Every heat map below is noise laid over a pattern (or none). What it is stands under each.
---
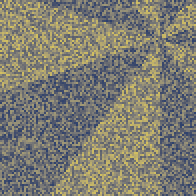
spokes from one point
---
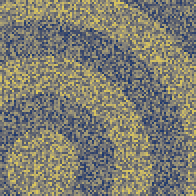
rings round one point
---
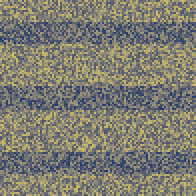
horizontal stripes
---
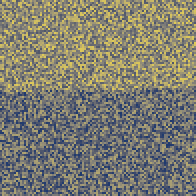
a sharp edge
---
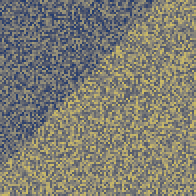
a sharp edge
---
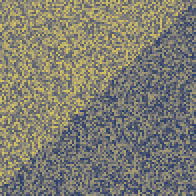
a sharp edge
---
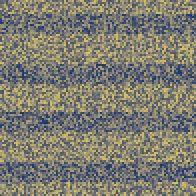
horizontal stripes
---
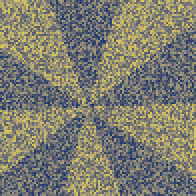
spokes from one point
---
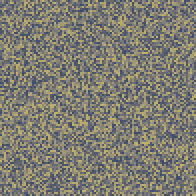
only noise
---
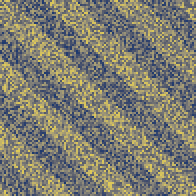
diagonal stripes
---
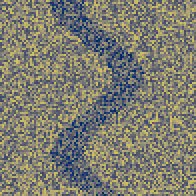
a wavy band
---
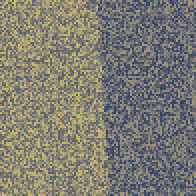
a sharp edge
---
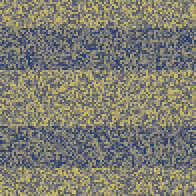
horizontal stripes
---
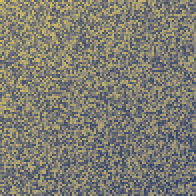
a smooth slope
